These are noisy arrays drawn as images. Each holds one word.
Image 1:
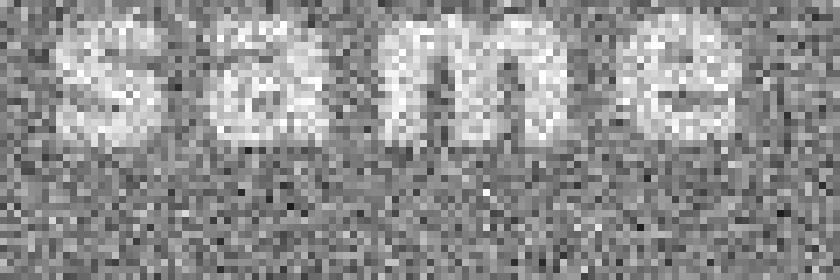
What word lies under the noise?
same
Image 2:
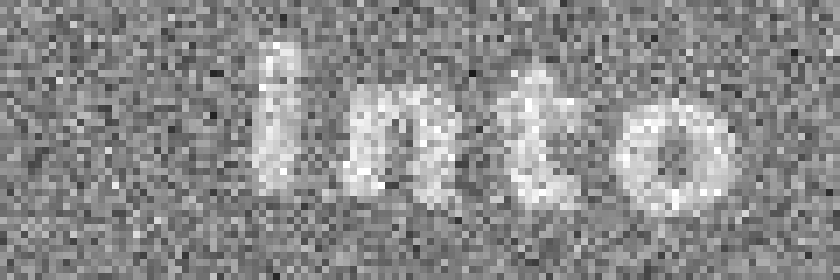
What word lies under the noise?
into
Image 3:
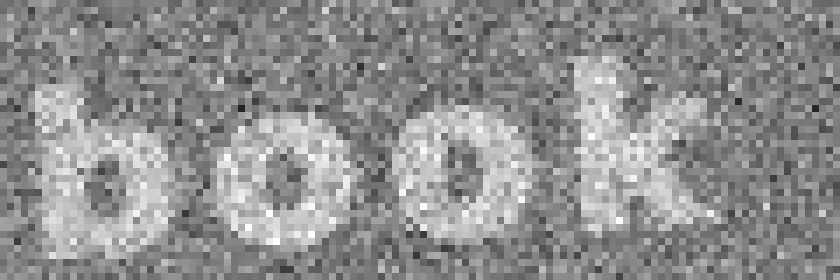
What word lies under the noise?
book
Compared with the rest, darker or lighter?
lighter
